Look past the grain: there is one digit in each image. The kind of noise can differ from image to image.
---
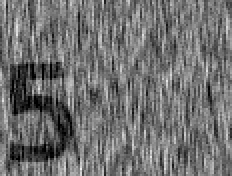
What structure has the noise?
streaked along the columns
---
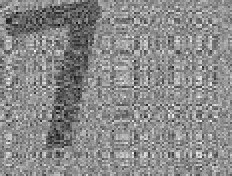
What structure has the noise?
low rank plus noise
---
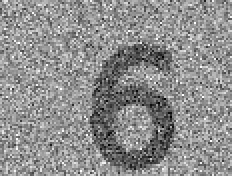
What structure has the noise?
independent entries
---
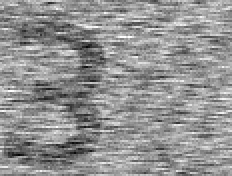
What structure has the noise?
streaked along the rows
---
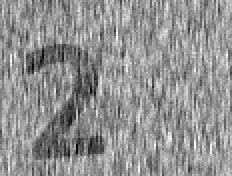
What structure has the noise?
streaked along the columns
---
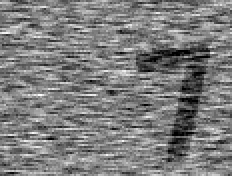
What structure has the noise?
streaked along the rows
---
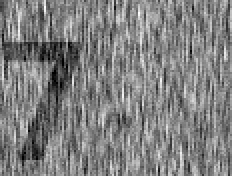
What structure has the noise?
streaked along the columns
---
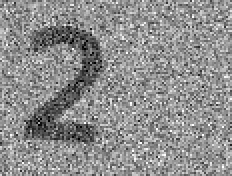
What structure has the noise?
independent entries
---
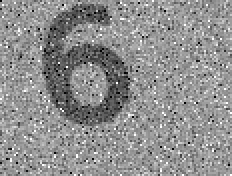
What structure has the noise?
heavy tails
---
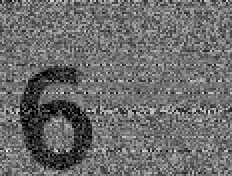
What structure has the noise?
rows of uneven size
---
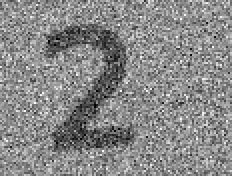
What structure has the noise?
independent entries
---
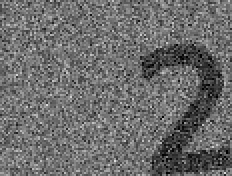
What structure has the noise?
independent entries
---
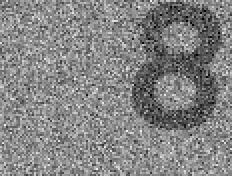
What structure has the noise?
independent entries
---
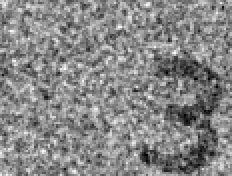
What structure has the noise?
blotchy
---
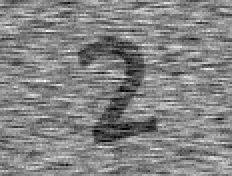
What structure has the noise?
streaked along the rows
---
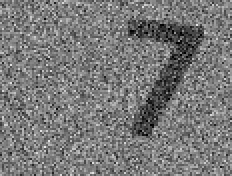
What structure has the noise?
independent entries
